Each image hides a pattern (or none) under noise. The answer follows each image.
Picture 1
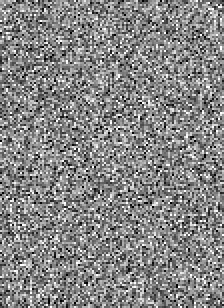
only noise
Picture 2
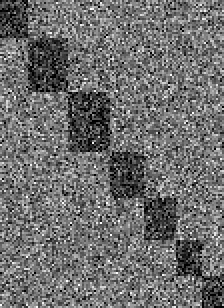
blocks along the diagonal
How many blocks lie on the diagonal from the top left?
7
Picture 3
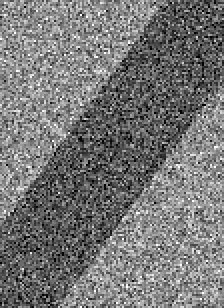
a diagonal band
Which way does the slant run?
bottom left to top right
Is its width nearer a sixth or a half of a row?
a half
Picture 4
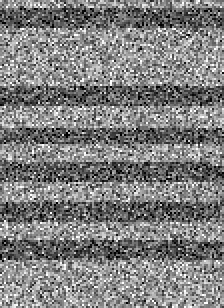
bands of rows
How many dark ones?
6
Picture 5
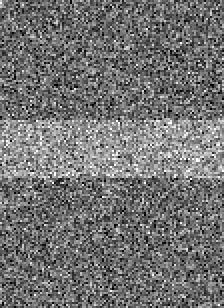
one band of rows
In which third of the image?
middle
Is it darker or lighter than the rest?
lighter
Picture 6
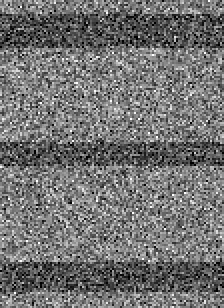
bands of rows
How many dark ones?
3
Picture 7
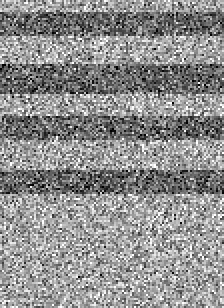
bands of rows
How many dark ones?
4
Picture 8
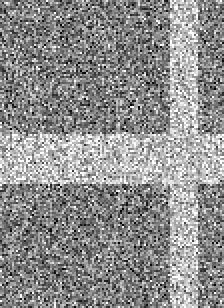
bands of rows crossing bands of columns
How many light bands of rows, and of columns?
1 and 1
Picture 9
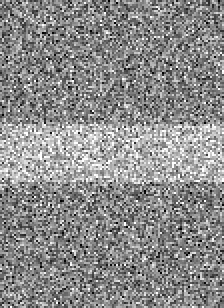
one band of rows
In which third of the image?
middle
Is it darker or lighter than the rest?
lighter
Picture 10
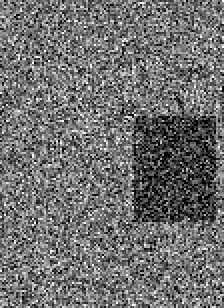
one block
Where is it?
middle right
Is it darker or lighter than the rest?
darker
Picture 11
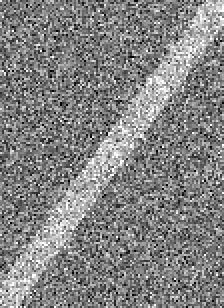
a diagonal band
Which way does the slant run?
bottom left to top right
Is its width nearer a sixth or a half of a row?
a sixth
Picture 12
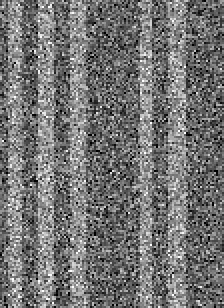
bands of columns
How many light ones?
5
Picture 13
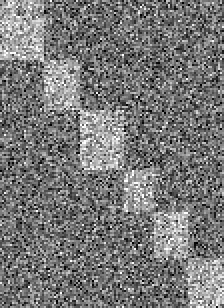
blocks along the diagonal
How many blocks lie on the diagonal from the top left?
6
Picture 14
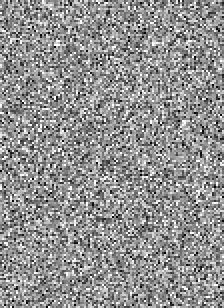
only noise
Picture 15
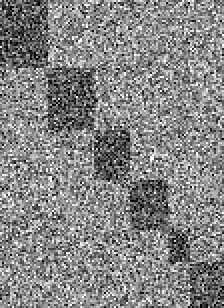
blocks along the diagonal
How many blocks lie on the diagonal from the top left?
6
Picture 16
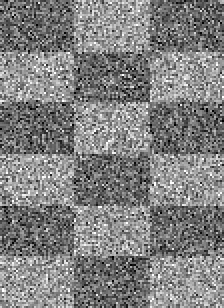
a checkerboard
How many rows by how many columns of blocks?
6 by 3
